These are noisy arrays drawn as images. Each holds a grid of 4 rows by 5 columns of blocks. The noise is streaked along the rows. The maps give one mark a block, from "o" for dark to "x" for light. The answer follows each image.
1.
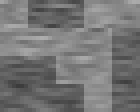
x o o x x
x x x x o
o o x x o
o o o x o
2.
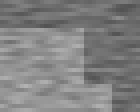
o o o o o
x x x o o
x x x o o
x x x x o
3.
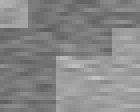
x o o o o
o o o o x
o o x x x
o o x x x
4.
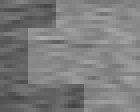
o o x x x
o x x x x
o x x x x
o o o x x
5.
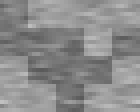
o x x x x
o o o x o
x o o o x
x x o x x
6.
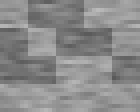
x o o x x
o x o o x
o o x x o
x x x x x
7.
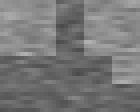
x x o x x
x x o x x
o o o o x
o o o o o
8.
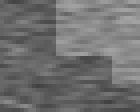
o o x x x
o o x x x
o o o o x
o o o o o
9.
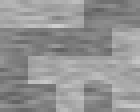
x x x o o
o o o o x
o x x x x
o o x o x
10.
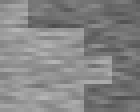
x o o o o
x x x o o
x x x x o
x x x o o
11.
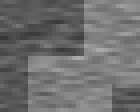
o o o x x
o o o x x
o x x x x
o x x x o
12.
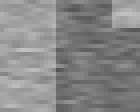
x x o o x
x x o o o
x x o o o
x x o o o
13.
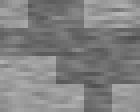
x o o x x
o o o o o
x x o o o
x x x o x
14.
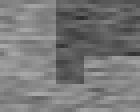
x x o o o
x x o o o
x x o x x
x x x x x
